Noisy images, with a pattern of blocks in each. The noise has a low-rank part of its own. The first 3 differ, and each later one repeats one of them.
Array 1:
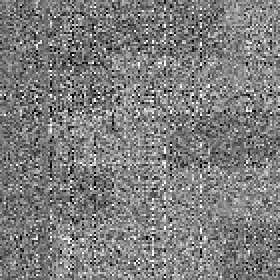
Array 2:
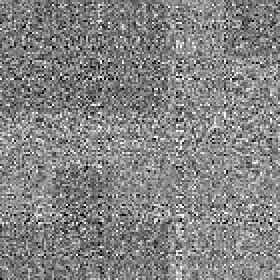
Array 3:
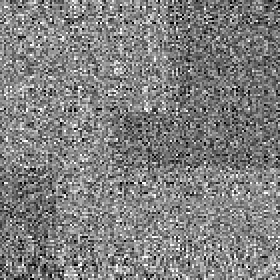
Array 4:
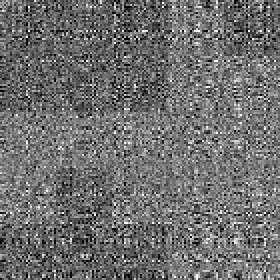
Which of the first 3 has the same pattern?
2
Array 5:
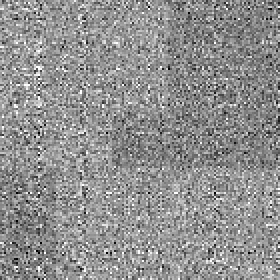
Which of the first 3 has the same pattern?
3
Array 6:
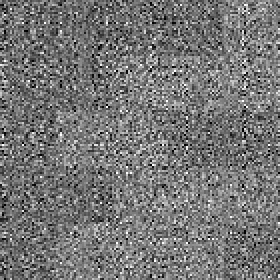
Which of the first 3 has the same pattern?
1
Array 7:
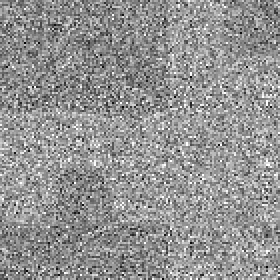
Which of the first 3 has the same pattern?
2
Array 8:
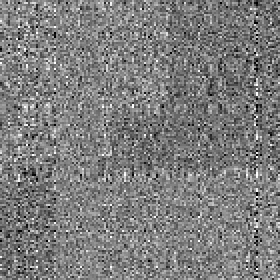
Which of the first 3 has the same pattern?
3
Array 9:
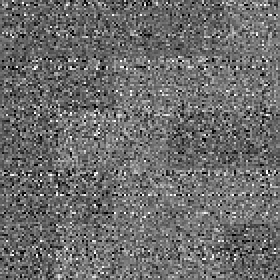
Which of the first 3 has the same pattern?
1
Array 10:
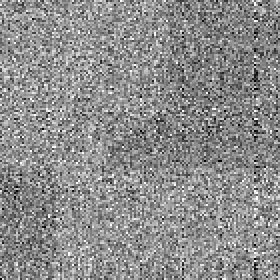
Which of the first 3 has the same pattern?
3
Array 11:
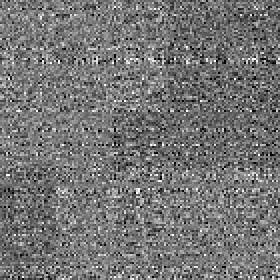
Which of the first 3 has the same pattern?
3
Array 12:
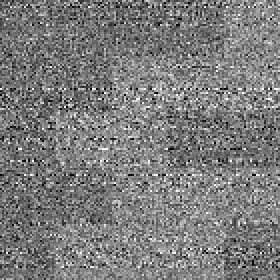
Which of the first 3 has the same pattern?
1
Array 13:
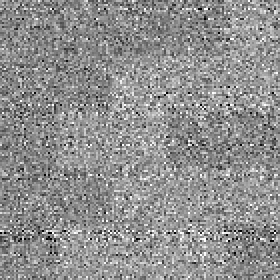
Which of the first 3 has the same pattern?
1
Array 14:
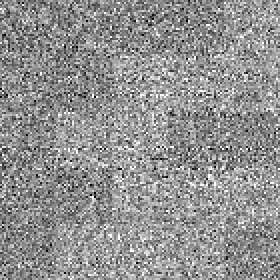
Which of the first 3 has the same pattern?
1
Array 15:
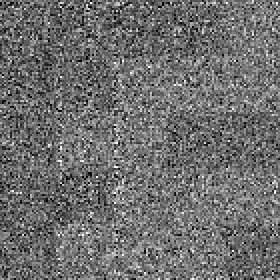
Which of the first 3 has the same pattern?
1
